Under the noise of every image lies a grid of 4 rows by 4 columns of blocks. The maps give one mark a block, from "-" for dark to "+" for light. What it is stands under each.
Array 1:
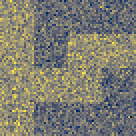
+---
+-++
+++-
+---
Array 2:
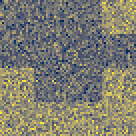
---+
----
+--+
++++
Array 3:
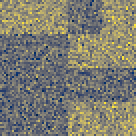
++-+
--++
----
--++
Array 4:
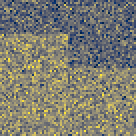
----
++--
++++
++++
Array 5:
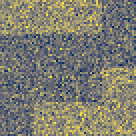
+++-
----
---+
-+++
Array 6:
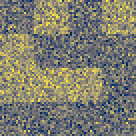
-+-+
+---
+++-
----
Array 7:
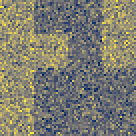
+--+
++-+
+---
+---
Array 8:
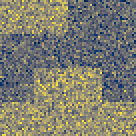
++--
----
-++-
++++
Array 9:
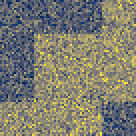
---+
-+++
-+++
+++-
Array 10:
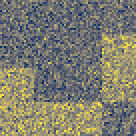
----
---+
+--+
+++-
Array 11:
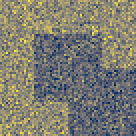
++++
+--+
+---
++--
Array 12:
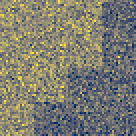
+++-
+++-
++--
+---
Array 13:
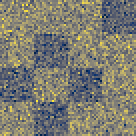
+++-
+-++
-+-+
+-++
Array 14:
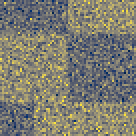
--++
++--
++--
-+++
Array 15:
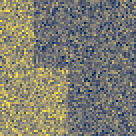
+---
+---
++--
++--
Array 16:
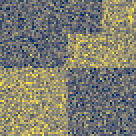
---+
--++
++--
++--
